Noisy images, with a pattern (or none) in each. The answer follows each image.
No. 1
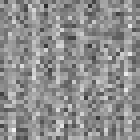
vertical stripes
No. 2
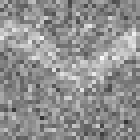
a wavy band
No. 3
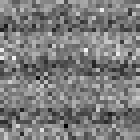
horizontal stripes
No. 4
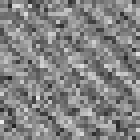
diagonal stripes
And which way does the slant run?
top left to bottom right
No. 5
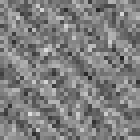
diagonal stripes
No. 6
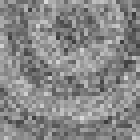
rings round one point
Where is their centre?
top middle
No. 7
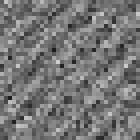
diagonal stripes
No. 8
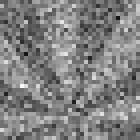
spokes from one point
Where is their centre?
bottom middle
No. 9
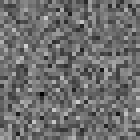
only noise
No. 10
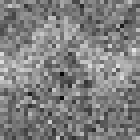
a wavy band
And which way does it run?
left to right
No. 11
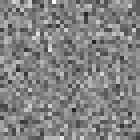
only noise
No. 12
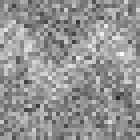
a wavy band
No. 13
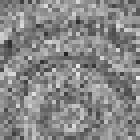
rings round one point
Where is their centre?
bottom middle
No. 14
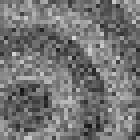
rings round one point
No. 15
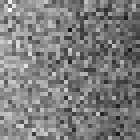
a smooth slope
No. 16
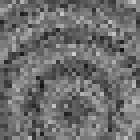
rings round one point
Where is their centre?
bottom middle
